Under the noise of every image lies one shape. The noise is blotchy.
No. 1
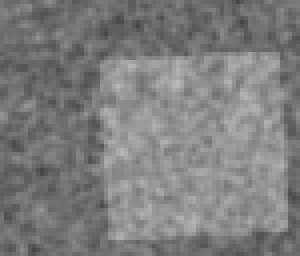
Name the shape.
square
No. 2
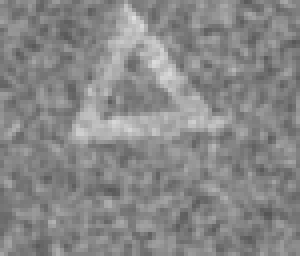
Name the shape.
triangle frame
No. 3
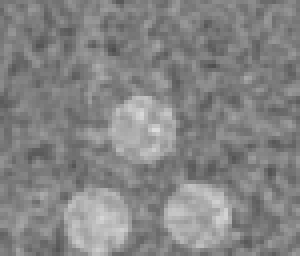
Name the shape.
three dots
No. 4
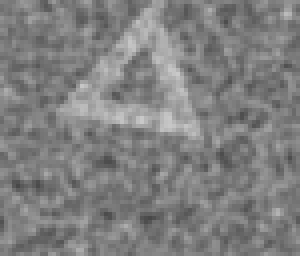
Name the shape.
triangle frame
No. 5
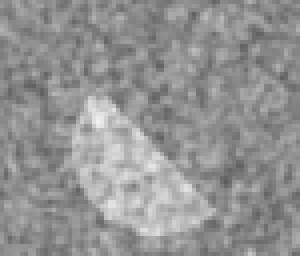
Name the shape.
half disc
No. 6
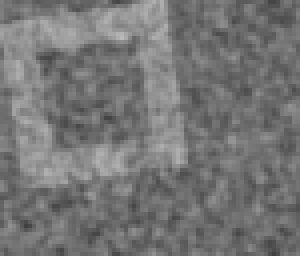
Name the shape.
square frame
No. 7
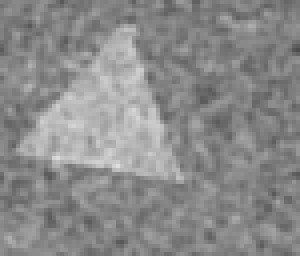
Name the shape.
triangle
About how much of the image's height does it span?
two thirds
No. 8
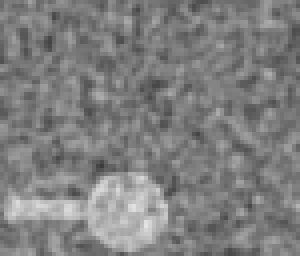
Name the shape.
lollipop
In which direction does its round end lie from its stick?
right
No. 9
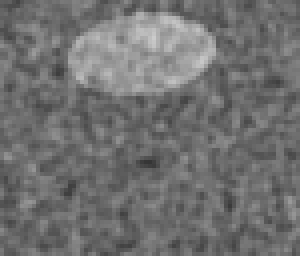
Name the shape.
ellipse
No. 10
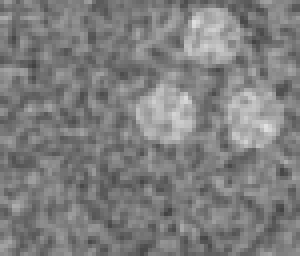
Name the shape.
three dots
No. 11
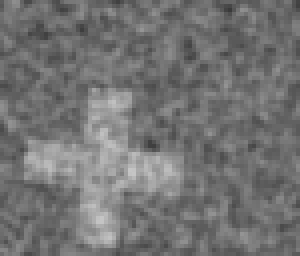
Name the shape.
cross
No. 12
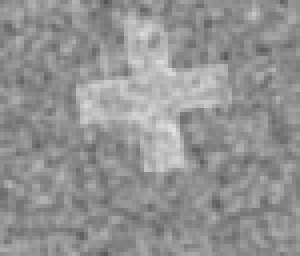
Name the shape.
cross
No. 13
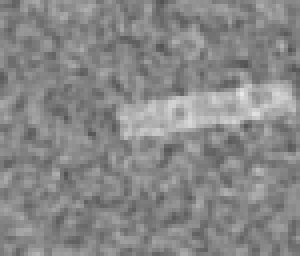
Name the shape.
bar
